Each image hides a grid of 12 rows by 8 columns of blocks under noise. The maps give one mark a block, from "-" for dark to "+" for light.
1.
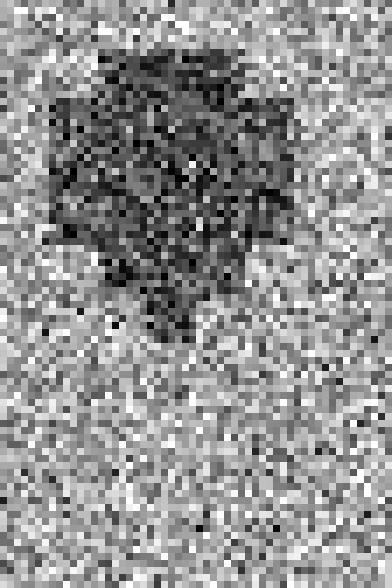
+ + + + + + + +
+ + - - - + + +
+ - - - - - + +
+ - - - - - + +
+ - - - - - + +
+ + - - - + + +
+ + + - + + + +
+ + + + + + + +
+ + + + + + + +
+ + + + + + + +
+ + + + + + + +
+ + + + + + + +
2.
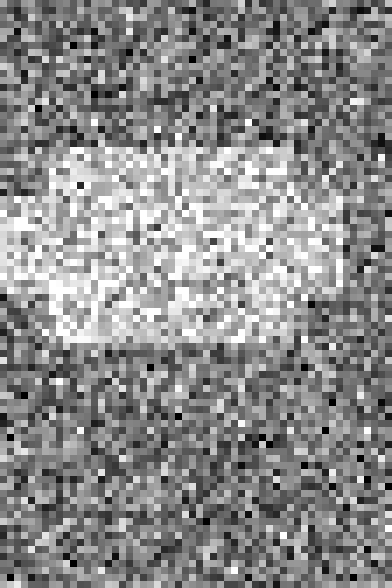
- - - - - - - -
- - - - - - - -
- - - - - - - -
- + + + + + - -
+ + + + + + + -
+ + + + + + + -
- + + + + + - -
- - - - - - - -
- - - - - - - -
- - - - - - - -
- - - - - - - -
- - - - - - - -
